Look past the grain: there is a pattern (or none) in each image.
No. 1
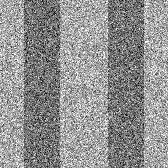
vertical stripes
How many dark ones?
2
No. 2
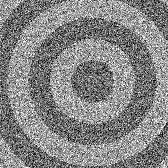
rings round one point
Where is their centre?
centre
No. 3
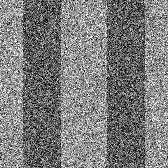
vertical stripes
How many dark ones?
2
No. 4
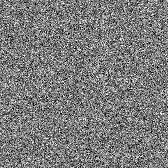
only noise
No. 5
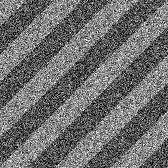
diagonal stripes
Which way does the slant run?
bottom left to top right
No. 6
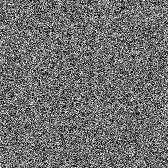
only noise
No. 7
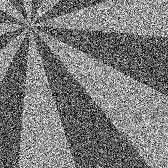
spokes from one point
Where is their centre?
top left
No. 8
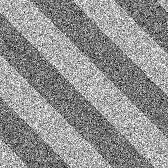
diagonal stripes
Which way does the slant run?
top left to bottom right
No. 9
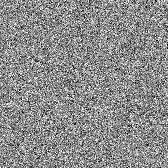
only noise
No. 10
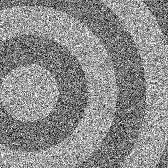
rings round one point
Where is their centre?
middle left
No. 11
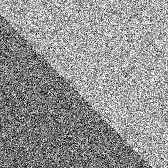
a sharp edge
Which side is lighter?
top right
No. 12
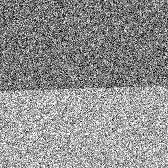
a sharp edge
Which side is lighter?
bottom
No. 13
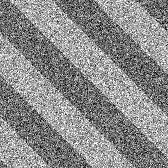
diagonal stripes
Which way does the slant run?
top left to bottom right
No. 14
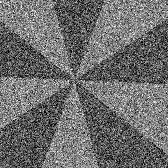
spokes from one point
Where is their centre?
centre
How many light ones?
5
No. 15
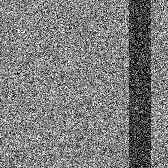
one vertical stripe
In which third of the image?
right
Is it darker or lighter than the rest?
darker
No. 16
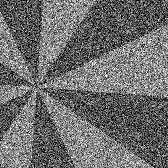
spokes from one point
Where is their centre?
middle left
